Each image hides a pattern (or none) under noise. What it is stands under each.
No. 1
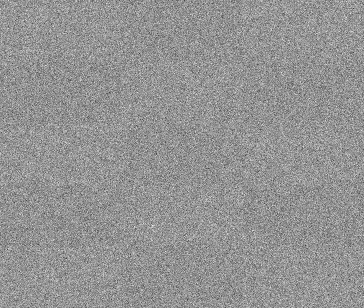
a checkerboard
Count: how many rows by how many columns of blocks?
5 by 3
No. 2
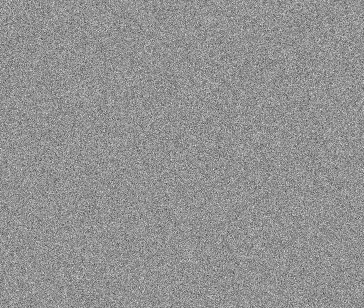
only noise
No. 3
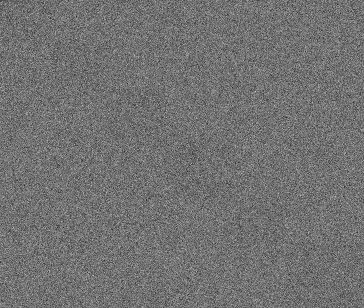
blocks along the diagonal
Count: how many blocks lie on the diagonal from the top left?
6
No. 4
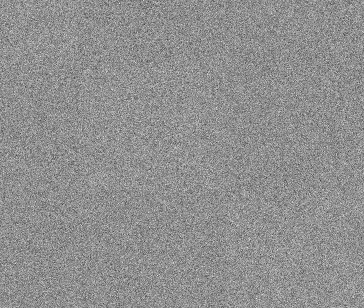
blocks along the diagonal
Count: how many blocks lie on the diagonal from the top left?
3
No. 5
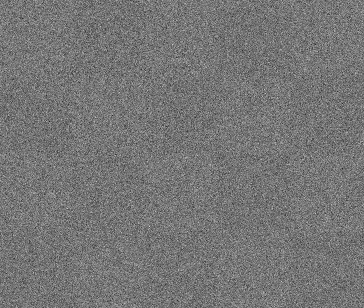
a checkerboard
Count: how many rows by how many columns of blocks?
4 by 5
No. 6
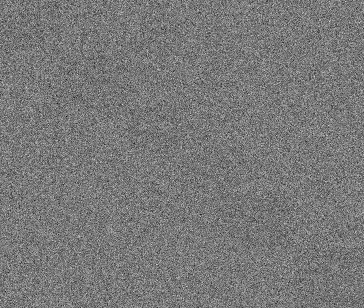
blocks along the diagonal
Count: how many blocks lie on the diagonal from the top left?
6
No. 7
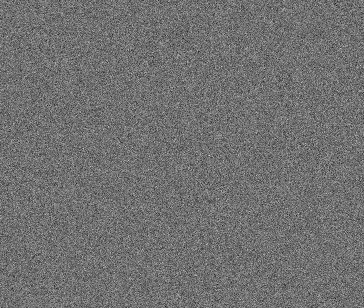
only noise
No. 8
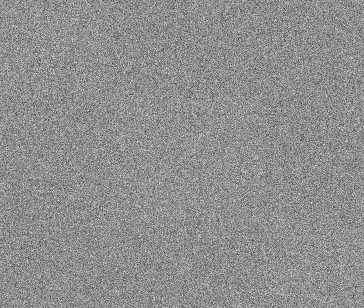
blocks along the diagonal
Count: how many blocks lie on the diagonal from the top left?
3
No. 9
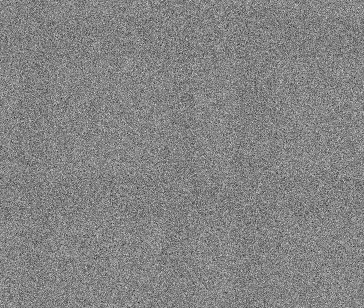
bands of rows crossing bands of columns
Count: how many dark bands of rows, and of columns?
2 and 3
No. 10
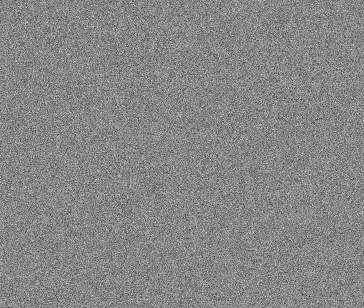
only noise
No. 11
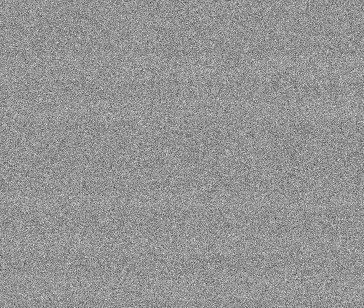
bands of rows
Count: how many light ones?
5
